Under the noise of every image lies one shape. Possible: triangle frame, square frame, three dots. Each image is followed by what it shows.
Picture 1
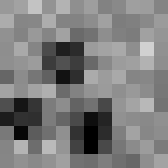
dark three dots
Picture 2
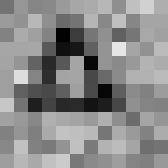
dark triangle frame
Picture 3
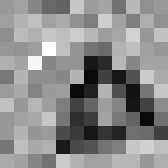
dark triangle frame
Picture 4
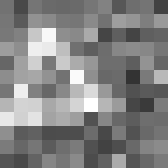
light triangle frame
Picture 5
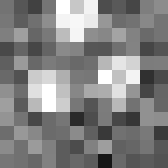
light three dots
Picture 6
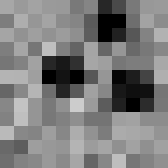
dark three dots
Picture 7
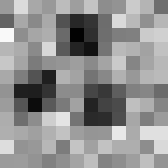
dark three dots
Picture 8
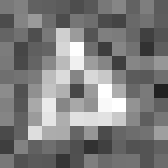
light triangle frame
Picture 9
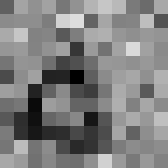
dark triangle frame
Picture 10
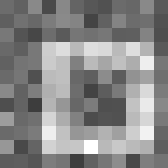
light square frame
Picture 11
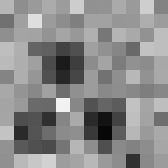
dark three dots
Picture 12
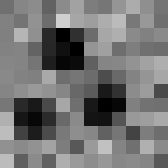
dark three dots
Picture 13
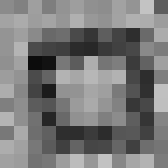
dark square frame
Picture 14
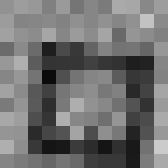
dark square frame
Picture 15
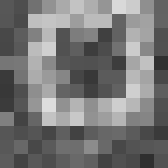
light square frame
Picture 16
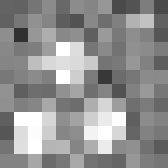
light three dots
